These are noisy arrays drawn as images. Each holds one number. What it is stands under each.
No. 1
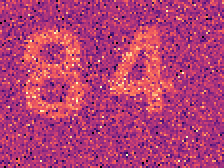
84
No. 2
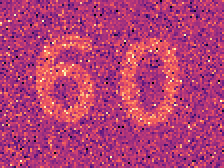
60
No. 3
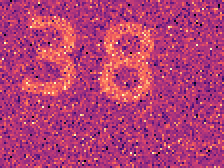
38
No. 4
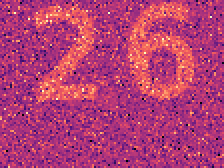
26
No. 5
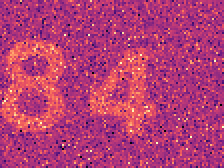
84
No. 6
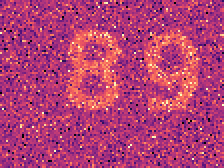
89
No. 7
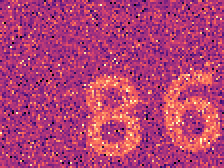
86
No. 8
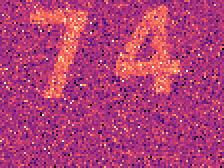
74
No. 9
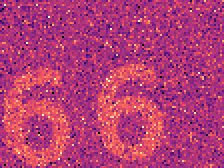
66
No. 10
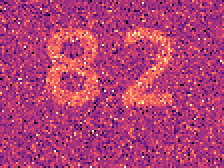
82
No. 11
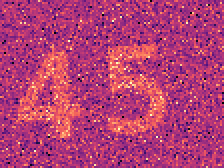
45
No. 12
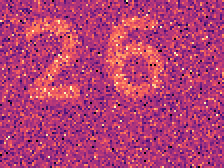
26
